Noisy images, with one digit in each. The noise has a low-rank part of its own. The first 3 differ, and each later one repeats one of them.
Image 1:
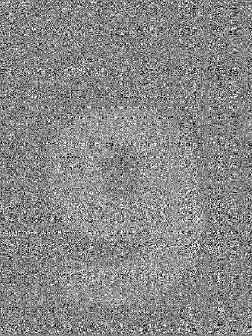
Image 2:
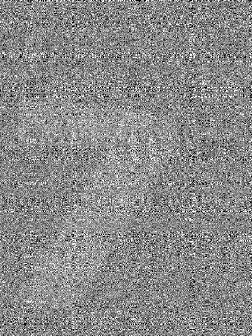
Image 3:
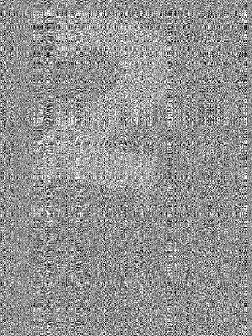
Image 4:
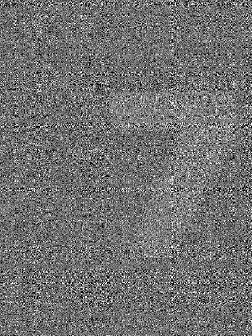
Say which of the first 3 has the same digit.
2
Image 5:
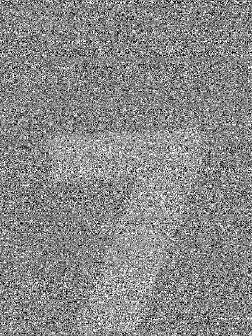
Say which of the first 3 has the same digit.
2
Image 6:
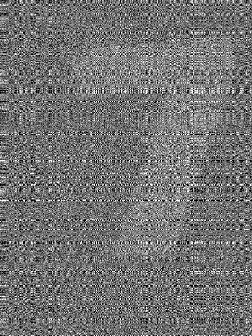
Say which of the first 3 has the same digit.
2
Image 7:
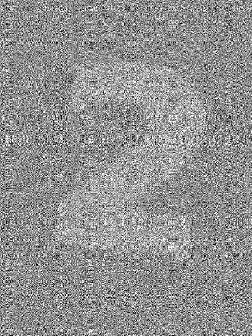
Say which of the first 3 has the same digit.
3
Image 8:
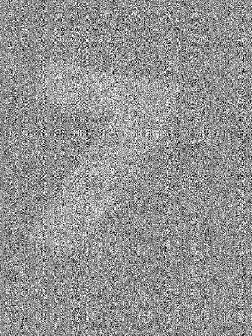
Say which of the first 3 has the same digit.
2
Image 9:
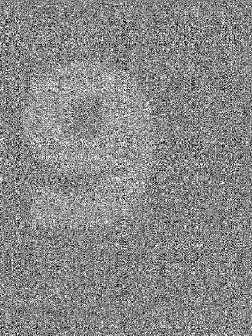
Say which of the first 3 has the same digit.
1
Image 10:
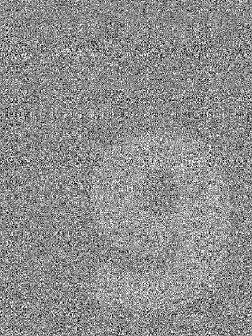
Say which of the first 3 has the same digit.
1
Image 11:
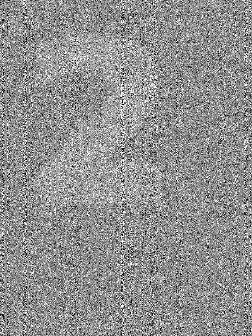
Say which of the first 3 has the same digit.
3
